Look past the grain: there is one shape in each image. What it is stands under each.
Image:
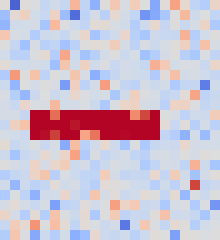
bar
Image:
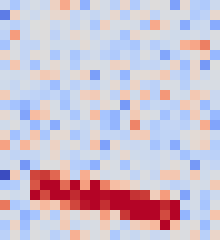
bar
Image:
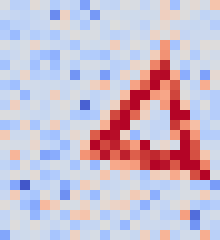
triangle frame
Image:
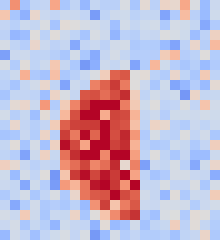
half disc
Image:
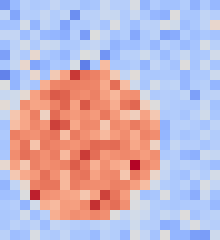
disc
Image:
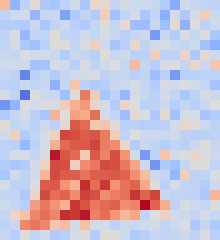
triangle
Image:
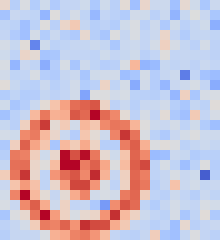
bullseye
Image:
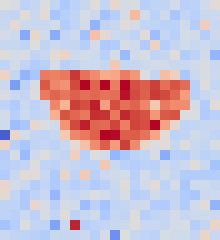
half disc
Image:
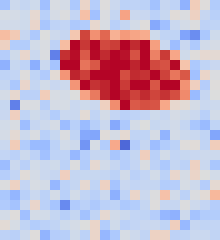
ellipse
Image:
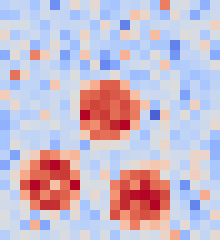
three dots
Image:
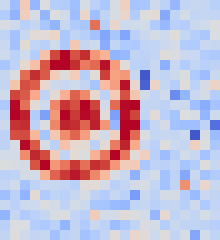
bullseye
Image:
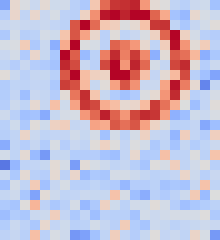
bullseye
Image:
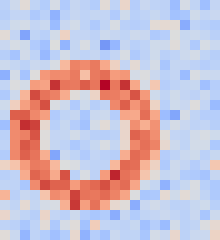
ring
